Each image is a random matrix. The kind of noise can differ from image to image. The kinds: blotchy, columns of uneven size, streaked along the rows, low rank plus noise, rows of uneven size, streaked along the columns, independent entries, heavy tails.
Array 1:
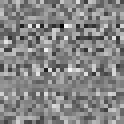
rows of uneven size
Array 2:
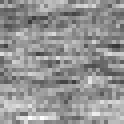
streaked along the rows
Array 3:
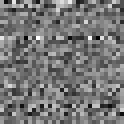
rows of uneven size
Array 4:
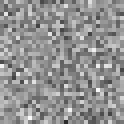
independent entries
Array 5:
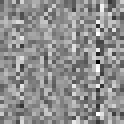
columns of uneven size
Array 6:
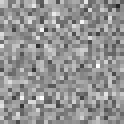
low rank plus noise
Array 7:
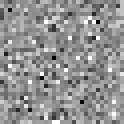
heavy tails
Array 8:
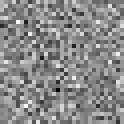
low rank plus noise
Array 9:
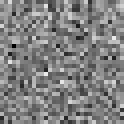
low rank plus noise
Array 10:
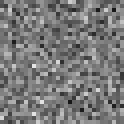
independent entries
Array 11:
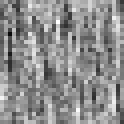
streaked along the columns
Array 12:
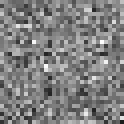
low rank plus noise
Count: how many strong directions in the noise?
three or four
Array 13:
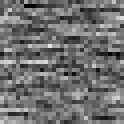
streaked along the rows
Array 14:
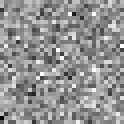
independent entries
